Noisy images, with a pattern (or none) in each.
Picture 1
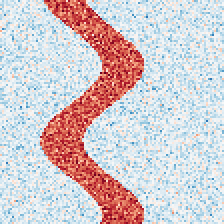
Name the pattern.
a wavy band
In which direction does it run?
top to bottom
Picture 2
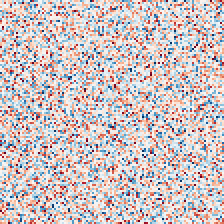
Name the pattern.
only noise
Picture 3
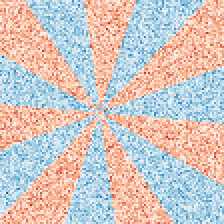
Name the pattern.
spokes from one point
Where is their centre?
centre
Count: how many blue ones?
7
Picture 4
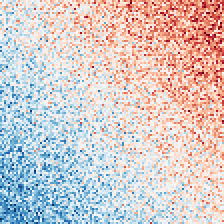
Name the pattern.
a smooth slope
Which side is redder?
top right
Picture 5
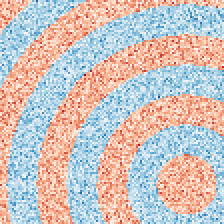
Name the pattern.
rings round one point
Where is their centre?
bottom right
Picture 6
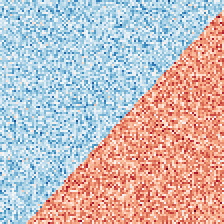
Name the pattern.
a sharp edge
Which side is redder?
bottom right
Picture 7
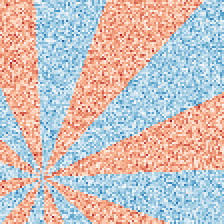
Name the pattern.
spokes from one point
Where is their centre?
bottom left
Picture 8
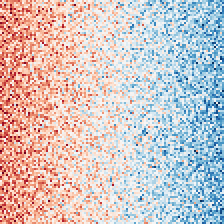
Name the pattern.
a smooth slope
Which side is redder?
left
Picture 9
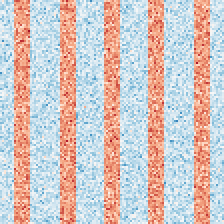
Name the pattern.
vertical stripes
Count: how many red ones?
5
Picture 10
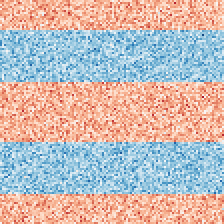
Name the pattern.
horizontal stripes
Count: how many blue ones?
2
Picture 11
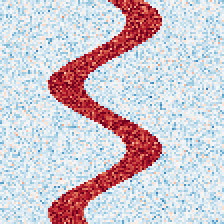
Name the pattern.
a wavy band
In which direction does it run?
top to bottom
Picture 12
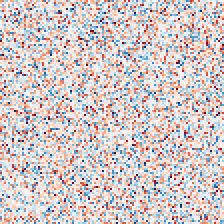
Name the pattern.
only noise
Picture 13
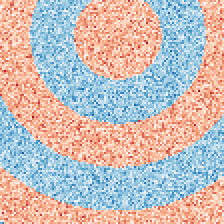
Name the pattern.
rings round one point
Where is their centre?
top middle
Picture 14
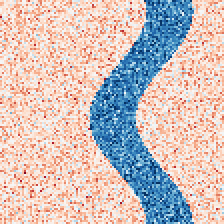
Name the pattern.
a wavy band
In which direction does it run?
top to bottom
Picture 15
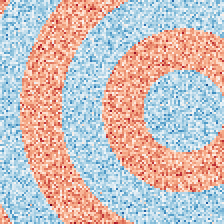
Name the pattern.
rings round one point
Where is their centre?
middle right
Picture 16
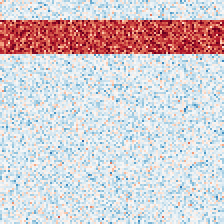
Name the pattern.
one horizontal stripe
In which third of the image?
top
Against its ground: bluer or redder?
redder
